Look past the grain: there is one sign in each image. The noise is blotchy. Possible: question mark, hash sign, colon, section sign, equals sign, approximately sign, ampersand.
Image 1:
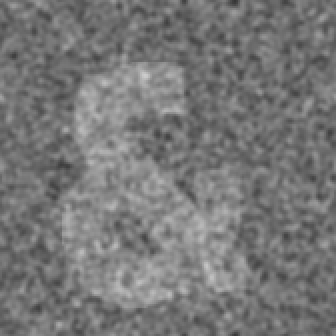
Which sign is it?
ampersand
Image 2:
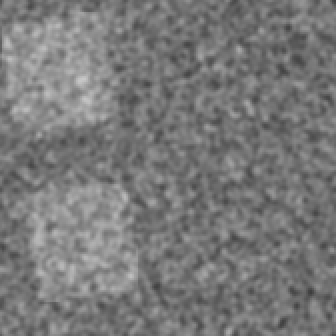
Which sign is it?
colon
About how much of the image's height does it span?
nearly all
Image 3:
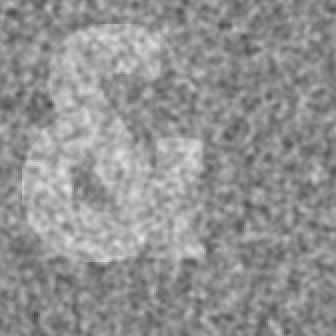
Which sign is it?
ampersand
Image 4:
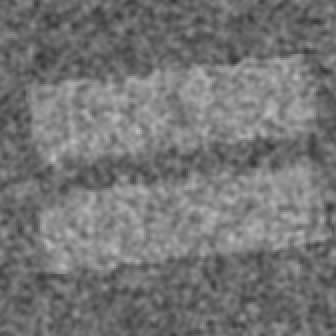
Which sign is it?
equals sign
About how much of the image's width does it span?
nearly all
